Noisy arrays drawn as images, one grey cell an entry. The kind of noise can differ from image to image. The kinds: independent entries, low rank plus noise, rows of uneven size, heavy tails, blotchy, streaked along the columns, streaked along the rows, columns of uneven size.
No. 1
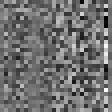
columns of uneven size
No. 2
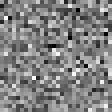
independent entries
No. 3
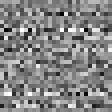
rows of uneven size
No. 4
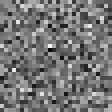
independent entries
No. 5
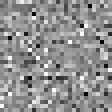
heavy tails
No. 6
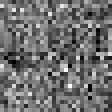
low rank plus noise
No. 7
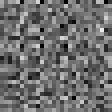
low rank plus noise
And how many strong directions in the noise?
one
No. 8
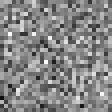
independent entries
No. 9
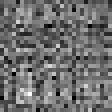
low rank plus noise
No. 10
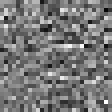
low rank plus noise
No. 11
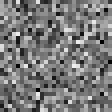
independent entries
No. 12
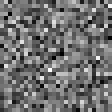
independent entries
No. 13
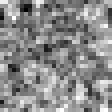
blotchy
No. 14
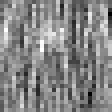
streaked along the columns
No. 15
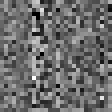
columns of uneven size
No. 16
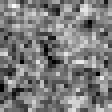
blotchy
